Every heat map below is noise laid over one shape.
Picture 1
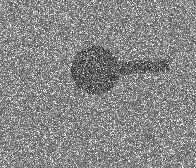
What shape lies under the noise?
lollipop
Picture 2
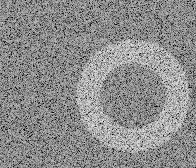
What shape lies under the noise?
ring
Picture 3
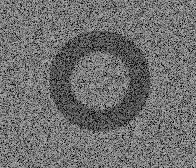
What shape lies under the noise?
ring
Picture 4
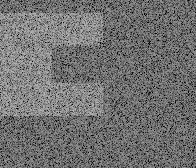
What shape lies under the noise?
square with a notch
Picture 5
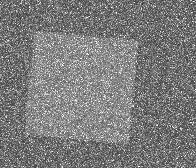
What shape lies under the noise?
square
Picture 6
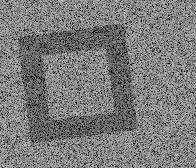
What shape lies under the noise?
square frame
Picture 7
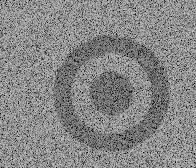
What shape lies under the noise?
bullseye
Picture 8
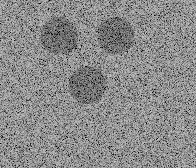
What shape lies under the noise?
three dots
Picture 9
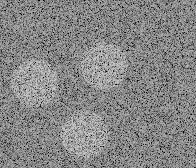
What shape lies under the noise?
three dots
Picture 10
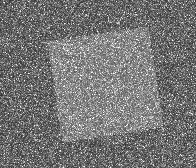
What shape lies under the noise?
square
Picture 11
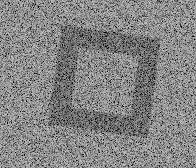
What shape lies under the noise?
square frame
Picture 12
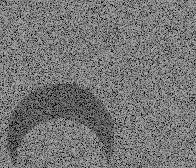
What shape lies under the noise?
crescent
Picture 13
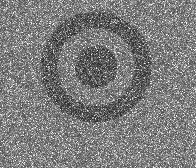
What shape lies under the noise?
bullseye
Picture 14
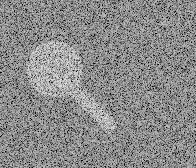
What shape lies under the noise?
lollipop
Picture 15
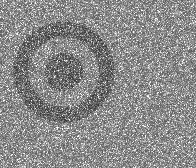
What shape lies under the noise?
bullseye
